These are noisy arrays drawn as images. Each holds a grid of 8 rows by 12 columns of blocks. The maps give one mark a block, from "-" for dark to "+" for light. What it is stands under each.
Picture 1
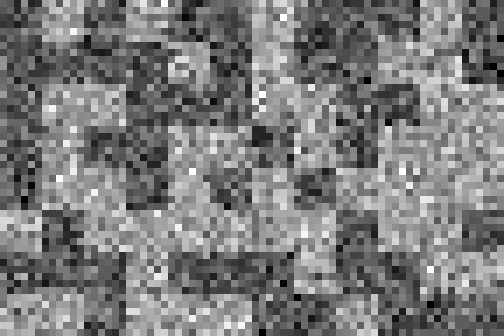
- + - + - - + - - - + -
- - - - + - + - - + + -
- + + - - - + + - - + +
- + - - + + - + - + + +
- + + - + - + - + + + +
+ - + + + + + + - + + -
- - - + - - - + - - + +
+ + - + + + - - + - - -
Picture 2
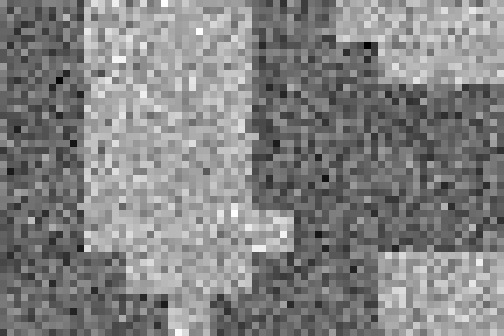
- - + + + + - - + + + +
- - + + + + - - - + + +
- - + + + + - - - - - -
- - + + + + - - - - - -
- - + + + + - - - - - -
- - + + + + + - - - - -
- - - + + + - - - + + +
- - - - + - - - - + + +
